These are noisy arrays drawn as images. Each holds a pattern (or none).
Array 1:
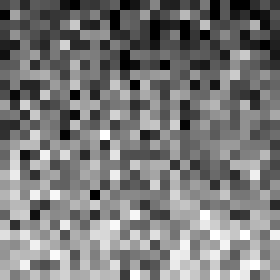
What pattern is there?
a smooth slope
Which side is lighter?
bottom
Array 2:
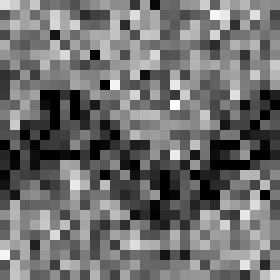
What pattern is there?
a wavy band
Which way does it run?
left to right
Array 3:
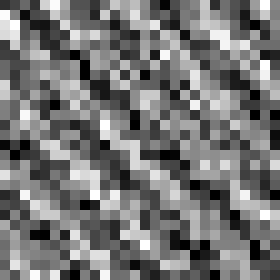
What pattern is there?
diagonal stripes
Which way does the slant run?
top left to bottom right
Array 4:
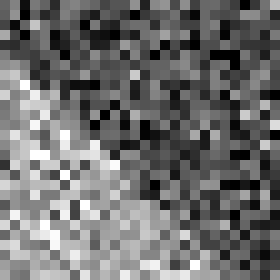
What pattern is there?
a sharp edge
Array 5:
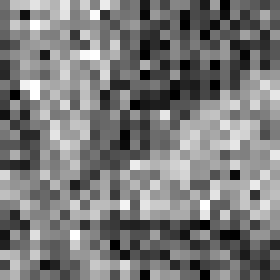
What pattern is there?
spokes from one point
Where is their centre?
bottom left
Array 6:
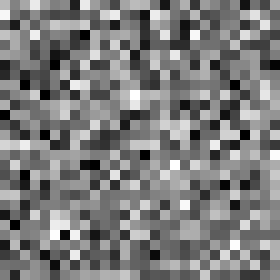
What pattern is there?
only noise
